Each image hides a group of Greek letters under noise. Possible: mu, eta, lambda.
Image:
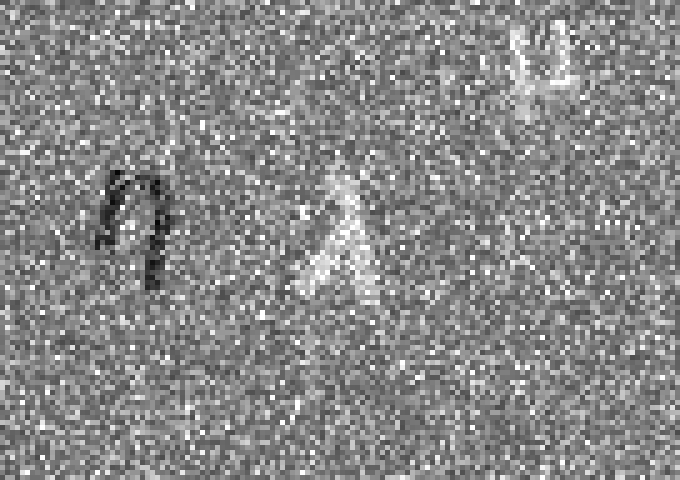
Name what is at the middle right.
nothing
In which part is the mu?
top right
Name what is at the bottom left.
nothing
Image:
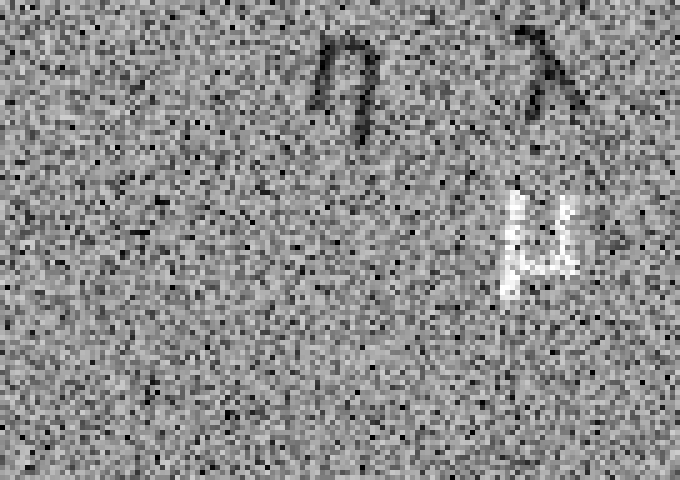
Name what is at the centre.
nothing
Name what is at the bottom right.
nothing
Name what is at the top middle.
eta
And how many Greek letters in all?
3
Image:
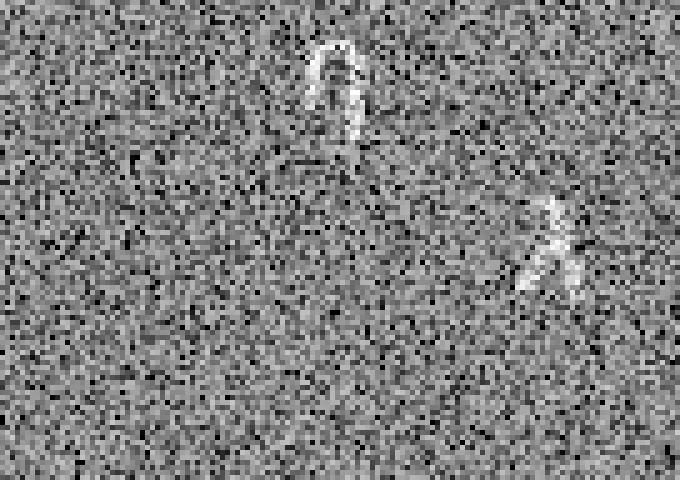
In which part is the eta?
top middle
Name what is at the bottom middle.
nothing
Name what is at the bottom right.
nothing
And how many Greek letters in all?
2
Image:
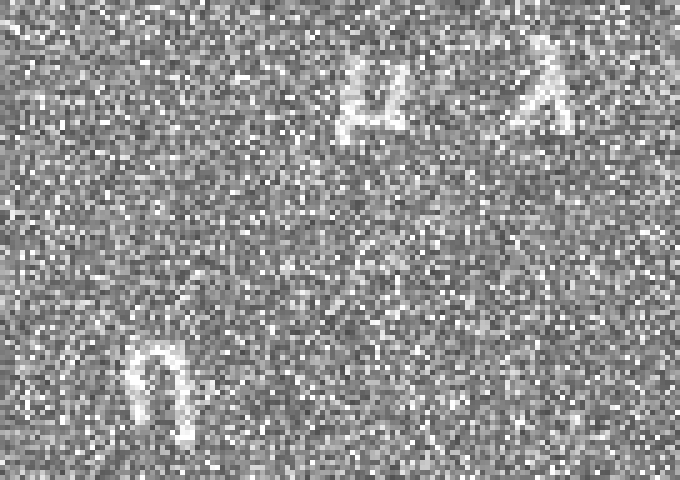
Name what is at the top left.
nothing
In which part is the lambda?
top right
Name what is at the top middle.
mu
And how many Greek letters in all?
3
